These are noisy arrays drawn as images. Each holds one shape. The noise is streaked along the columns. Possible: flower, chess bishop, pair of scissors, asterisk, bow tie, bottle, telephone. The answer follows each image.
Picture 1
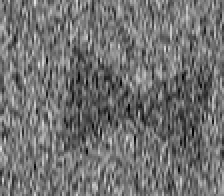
bow tie
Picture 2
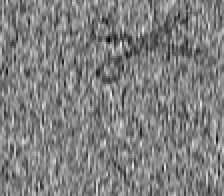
pair of scissors
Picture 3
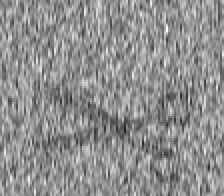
pair of scissors
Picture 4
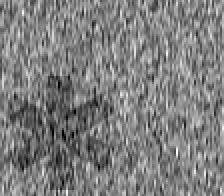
asterisk
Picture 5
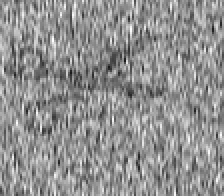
pair of scissors
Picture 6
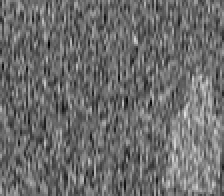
bottle
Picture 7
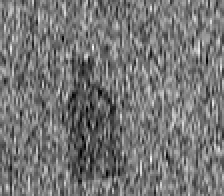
bottle
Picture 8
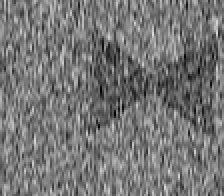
bow tie
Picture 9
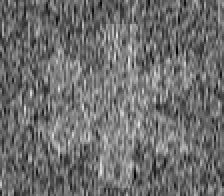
asterisk
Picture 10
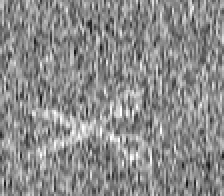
pair of scissors
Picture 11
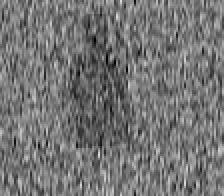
bottle
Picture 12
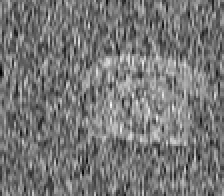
telephone
